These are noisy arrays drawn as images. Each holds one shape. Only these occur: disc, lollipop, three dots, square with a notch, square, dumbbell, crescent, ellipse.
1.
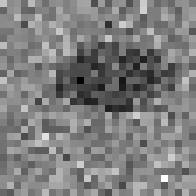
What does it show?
dark ellipse
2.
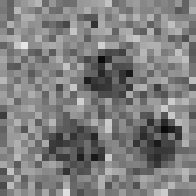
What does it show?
dark three dots
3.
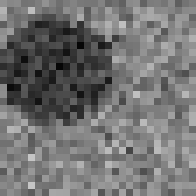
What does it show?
dark disc
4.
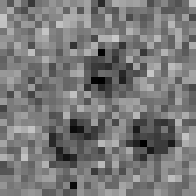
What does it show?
dark three dots
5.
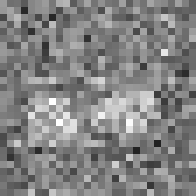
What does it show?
light dumbbell
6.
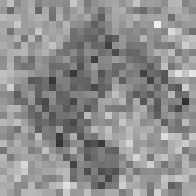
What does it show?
dark square with a notch
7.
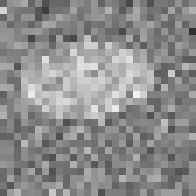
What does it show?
light ellipse
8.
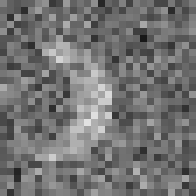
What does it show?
light crescent
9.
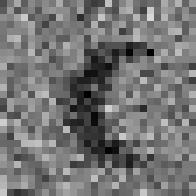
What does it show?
dark crescent
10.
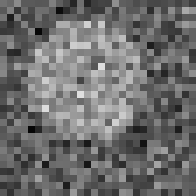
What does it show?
light disc
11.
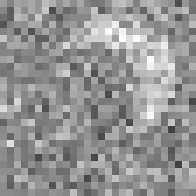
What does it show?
light crescent
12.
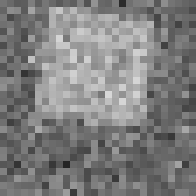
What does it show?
light square
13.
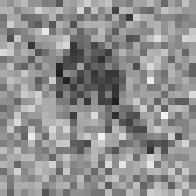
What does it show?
dark lollipop
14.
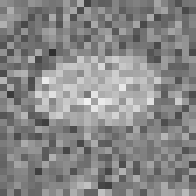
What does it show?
light ellipse
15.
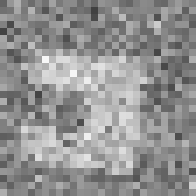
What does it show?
light square with a notch
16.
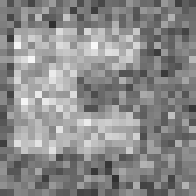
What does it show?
light square with a notch
